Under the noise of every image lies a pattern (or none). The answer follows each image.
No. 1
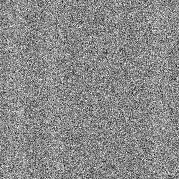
bands of columns
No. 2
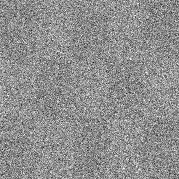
a checkerboard
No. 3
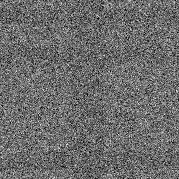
bands of rows crossing bands of columns
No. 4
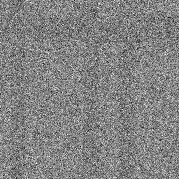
bands of rows crossing bands of columns
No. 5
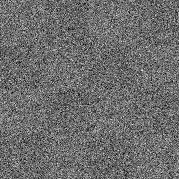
a checkerboard
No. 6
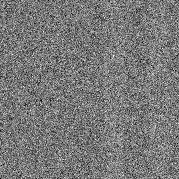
bands of columns
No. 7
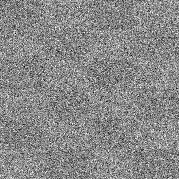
a checkerboard
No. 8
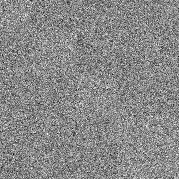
blocks along the diagonal
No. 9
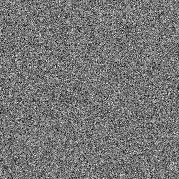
only noise
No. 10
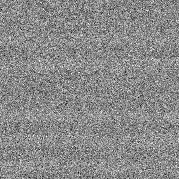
bands of rows
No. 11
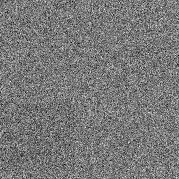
one block
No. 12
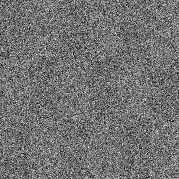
a checkerboard
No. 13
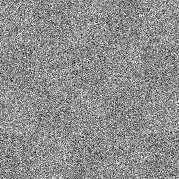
a checkerboard
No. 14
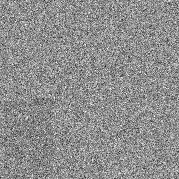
one block
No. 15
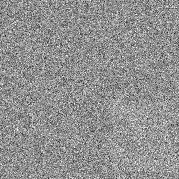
one block
